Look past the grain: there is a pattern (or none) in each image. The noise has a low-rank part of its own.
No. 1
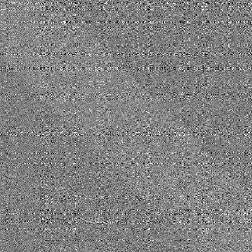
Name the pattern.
a diagonal band
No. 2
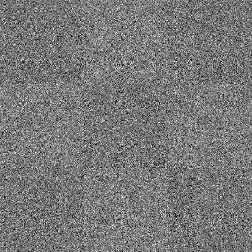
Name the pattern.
a checkerboard
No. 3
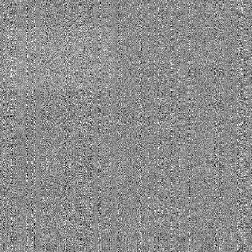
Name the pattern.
one block
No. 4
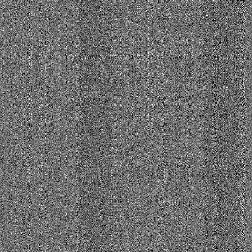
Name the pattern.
bands of columns
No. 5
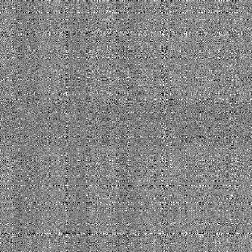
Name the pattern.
bands of rows crossing bands of columns
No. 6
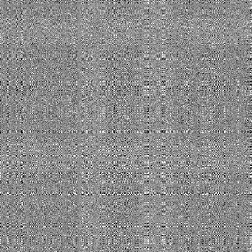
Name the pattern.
bands of rows crossing bands of columns
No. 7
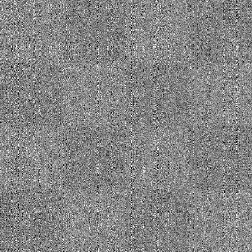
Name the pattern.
a checkerboard
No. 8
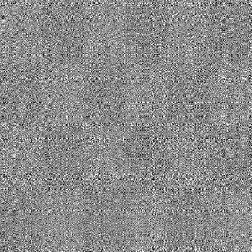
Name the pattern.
a checkerboard
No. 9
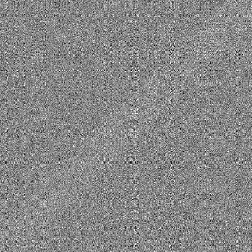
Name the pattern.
a diagonal band
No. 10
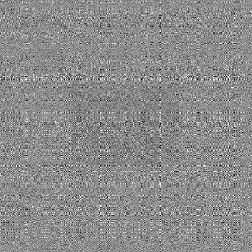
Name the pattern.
one block
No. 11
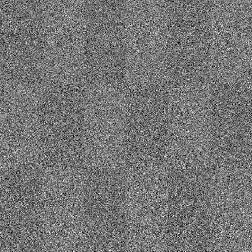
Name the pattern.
a checkerboard
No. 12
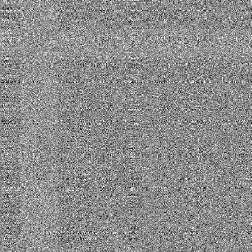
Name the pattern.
bands of rows crossing bands of columns
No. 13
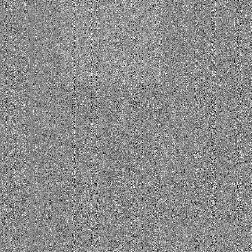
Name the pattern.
one block
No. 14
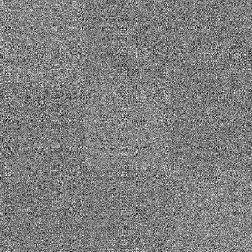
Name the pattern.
blocks along the diagonal
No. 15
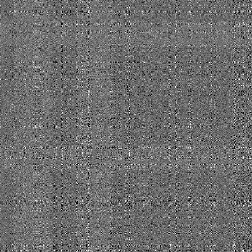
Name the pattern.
bands of rows crossing bands of columns
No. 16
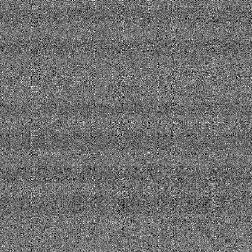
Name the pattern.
bands of rows
